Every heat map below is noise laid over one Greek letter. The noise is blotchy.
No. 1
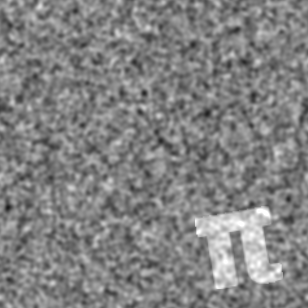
pi
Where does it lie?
bottom right
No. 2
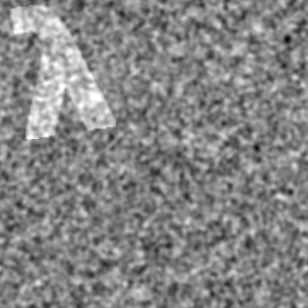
lambda
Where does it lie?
top left
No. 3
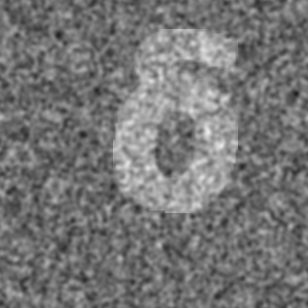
delta
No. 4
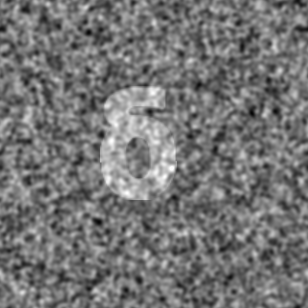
delta
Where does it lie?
centre
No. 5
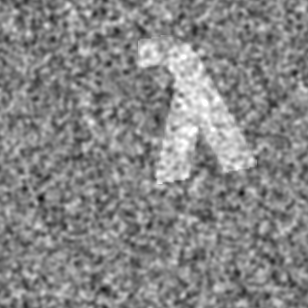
lambda
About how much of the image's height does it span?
half
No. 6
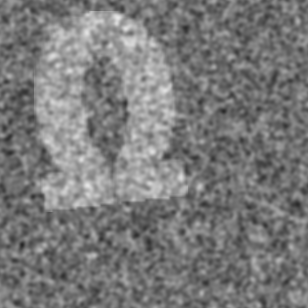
omega
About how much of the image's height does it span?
two thirds
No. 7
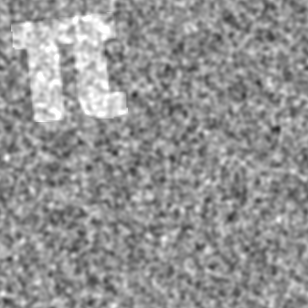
pi
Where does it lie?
top left
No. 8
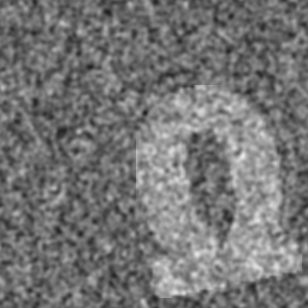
omega
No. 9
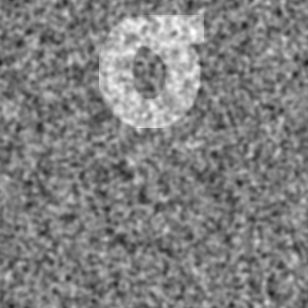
sigma
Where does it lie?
top middle
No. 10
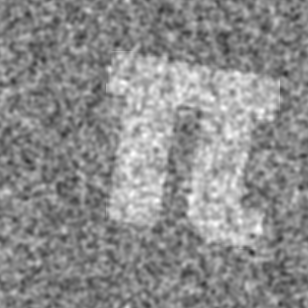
pi
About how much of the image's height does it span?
two thirds
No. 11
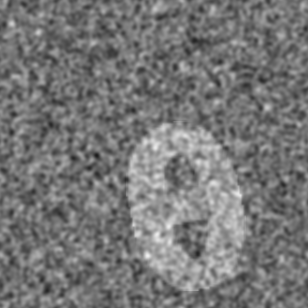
theta
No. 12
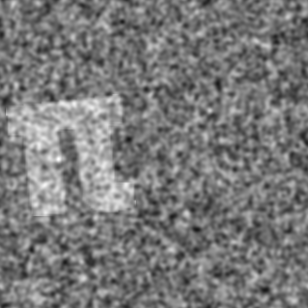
pi
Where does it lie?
middle left
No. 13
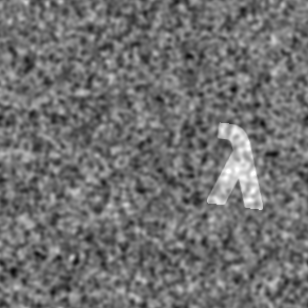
lambda
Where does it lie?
middle right
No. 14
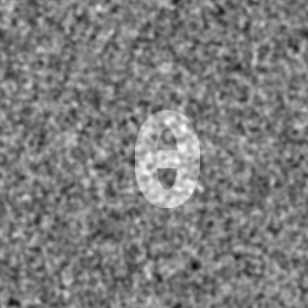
theta
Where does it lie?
centre
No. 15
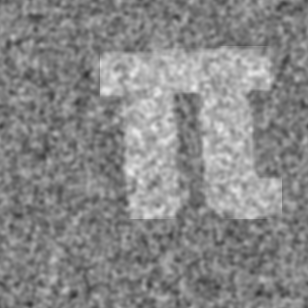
pi
